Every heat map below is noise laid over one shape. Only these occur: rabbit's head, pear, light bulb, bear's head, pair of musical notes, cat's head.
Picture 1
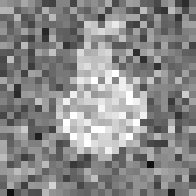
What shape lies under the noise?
pear
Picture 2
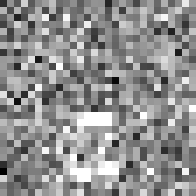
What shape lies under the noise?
pair of musical notes
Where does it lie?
bottom middle
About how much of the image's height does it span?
a third
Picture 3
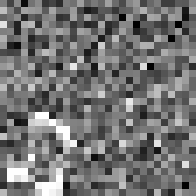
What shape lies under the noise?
pair of musical notes
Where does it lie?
bottom left
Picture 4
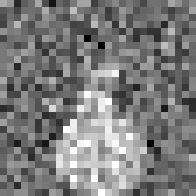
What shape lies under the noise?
pear
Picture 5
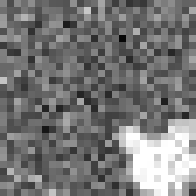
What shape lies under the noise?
bear's head
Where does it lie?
bottom right
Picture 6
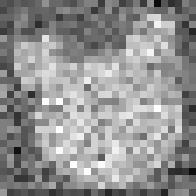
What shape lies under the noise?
bear's head
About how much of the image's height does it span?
nearly all
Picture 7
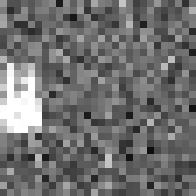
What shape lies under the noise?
rabbit's head
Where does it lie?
middle left
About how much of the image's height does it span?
a third
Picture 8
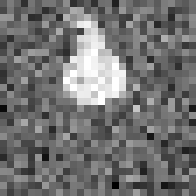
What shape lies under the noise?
pear
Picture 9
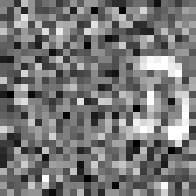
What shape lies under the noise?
pair of musical notes
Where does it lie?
middle right
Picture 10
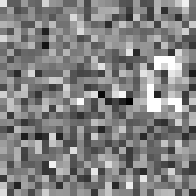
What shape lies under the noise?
pair of musical notes
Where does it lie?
middle right
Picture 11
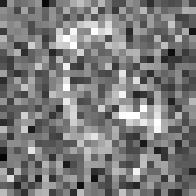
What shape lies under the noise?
pair of musical notes
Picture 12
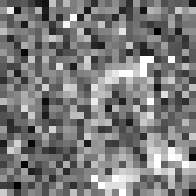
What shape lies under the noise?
pair of musical notes
